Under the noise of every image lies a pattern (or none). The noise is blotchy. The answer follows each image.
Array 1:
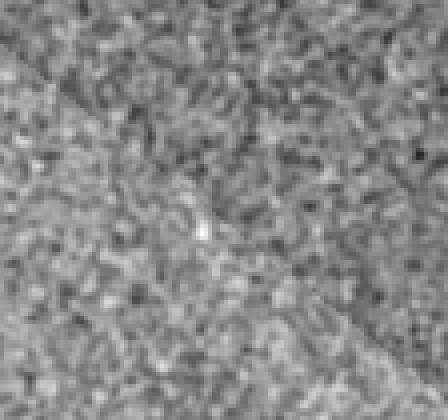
a sharp edge
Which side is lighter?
bottom left
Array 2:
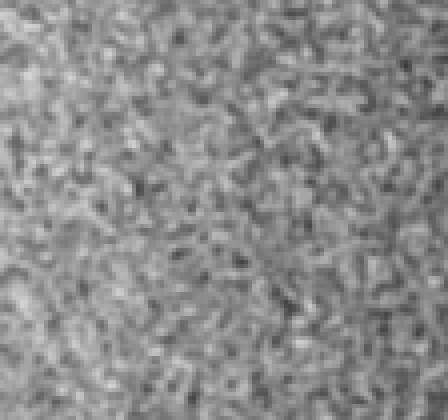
a smooth slope
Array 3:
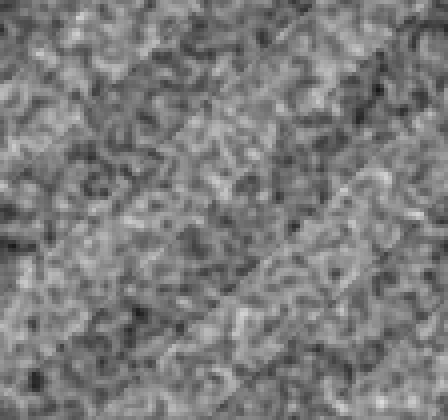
diagonal stripes
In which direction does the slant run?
bottom left to top right
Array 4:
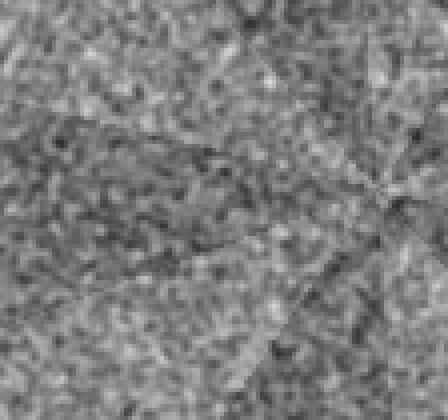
spokes from one point
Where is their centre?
middle right
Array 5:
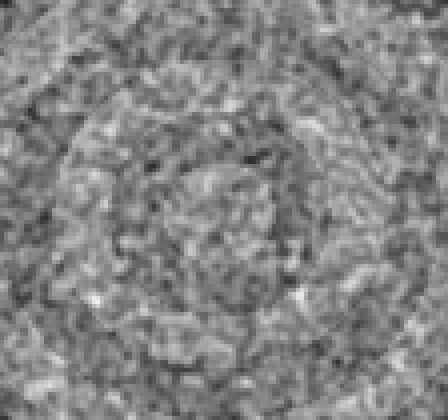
rings round one point
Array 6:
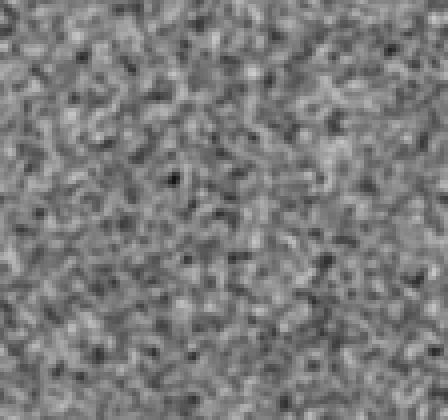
only noise
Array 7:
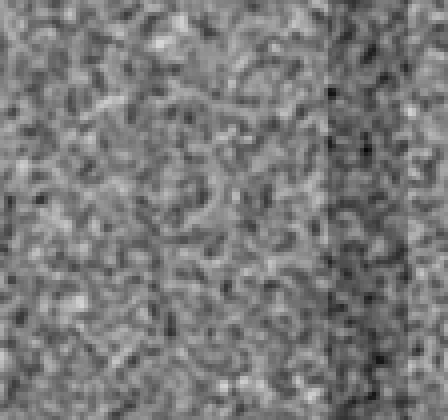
one vertical stripe
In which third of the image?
right
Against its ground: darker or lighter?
darker
